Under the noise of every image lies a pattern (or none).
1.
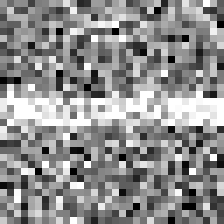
one band of rows
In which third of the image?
middle
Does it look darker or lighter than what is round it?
lighter
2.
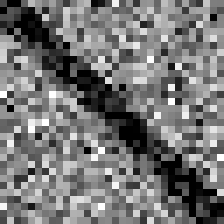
a diagonal band
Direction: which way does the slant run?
top left to bottom right
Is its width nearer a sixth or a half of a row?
a sixth
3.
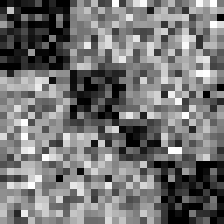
blocks along the diagonal
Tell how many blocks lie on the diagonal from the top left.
4
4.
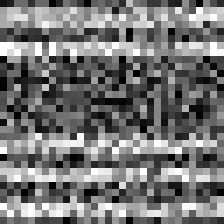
bands of rows
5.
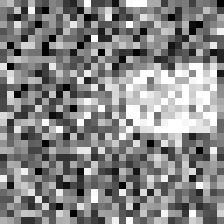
one block
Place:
middle right
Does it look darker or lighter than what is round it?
lighter
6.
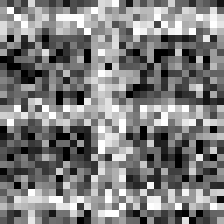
bands of rows crossing bands of columns
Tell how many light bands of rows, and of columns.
3 and 1
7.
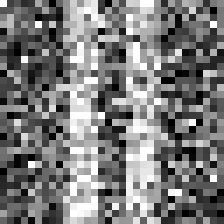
bands of columns
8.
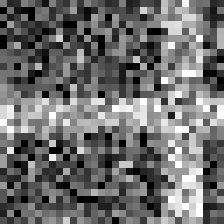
bands of rows crossing bands of columns
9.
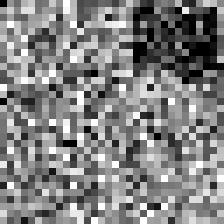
one block
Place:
top right
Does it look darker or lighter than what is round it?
darker
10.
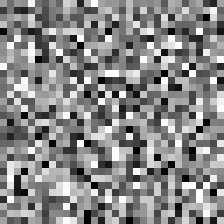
only noise
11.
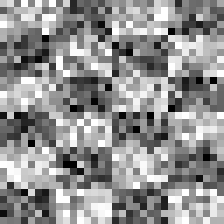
a checkerboard
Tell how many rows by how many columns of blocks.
6 by 4
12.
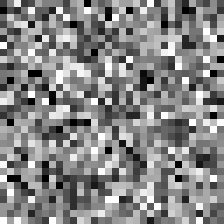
only noise
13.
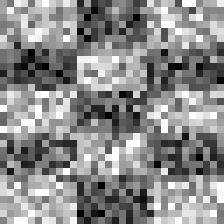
a checkerboard
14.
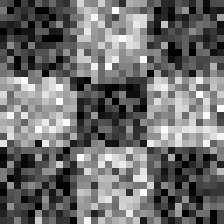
a checkerboard
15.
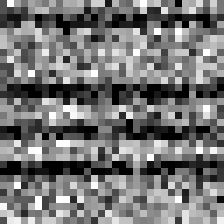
bands of rows
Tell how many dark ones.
4
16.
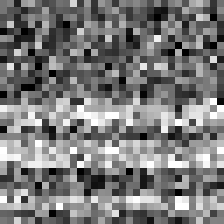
bands of rows
